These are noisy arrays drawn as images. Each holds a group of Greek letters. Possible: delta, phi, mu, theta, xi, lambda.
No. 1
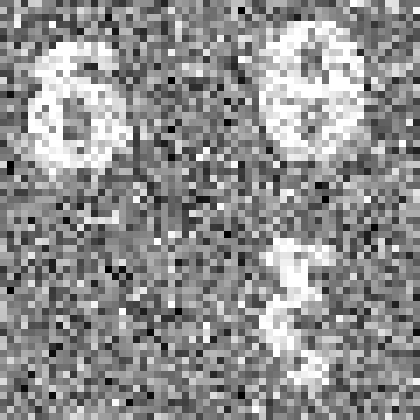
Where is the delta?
top left
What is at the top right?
theta
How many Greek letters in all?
3
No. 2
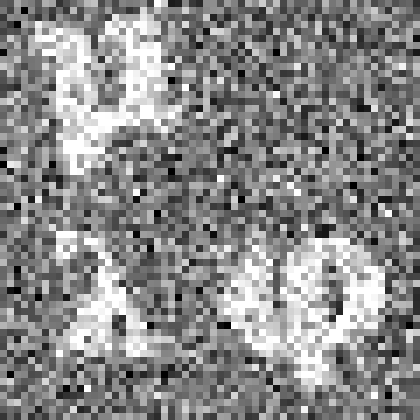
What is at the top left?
mu
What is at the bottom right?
phi
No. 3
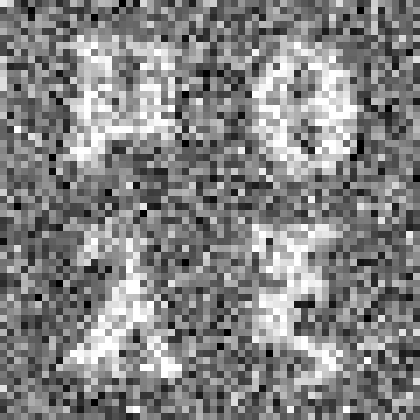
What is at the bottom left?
lambda
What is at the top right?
theta
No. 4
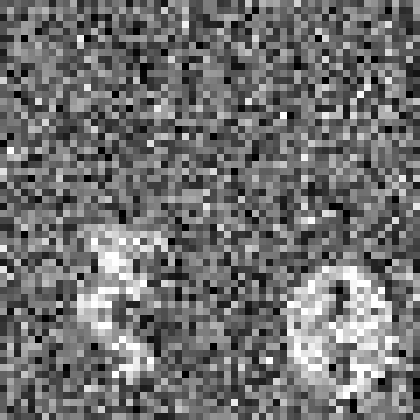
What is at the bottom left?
xi
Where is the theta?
bottom right
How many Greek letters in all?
2
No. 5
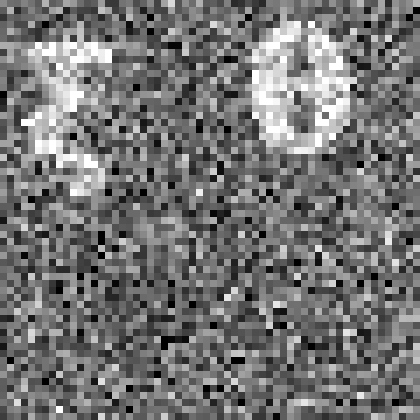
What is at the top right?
theta
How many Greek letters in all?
2
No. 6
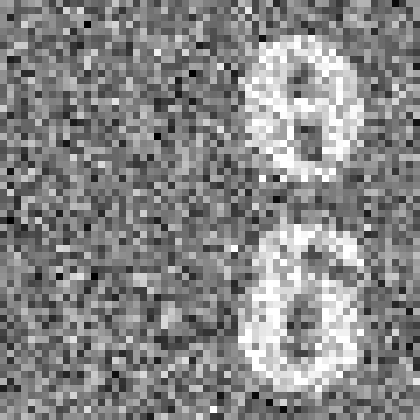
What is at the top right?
theta
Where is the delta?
bottom right
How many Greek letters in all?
2
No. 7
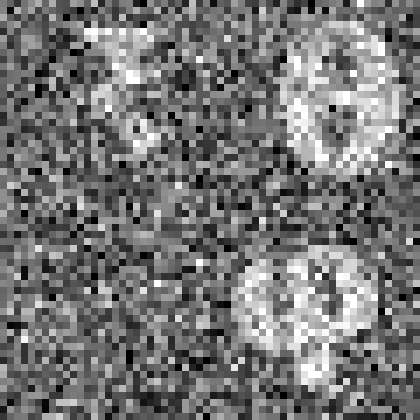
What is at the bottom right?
phi
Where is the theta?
top right
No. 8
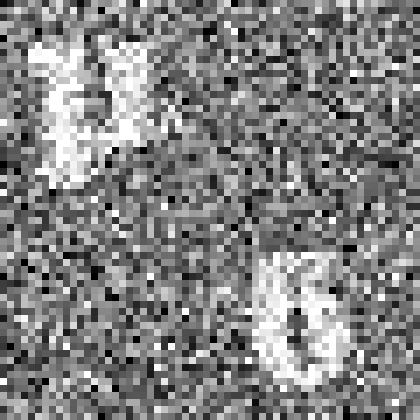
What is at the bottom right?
delta
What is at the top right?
nothing
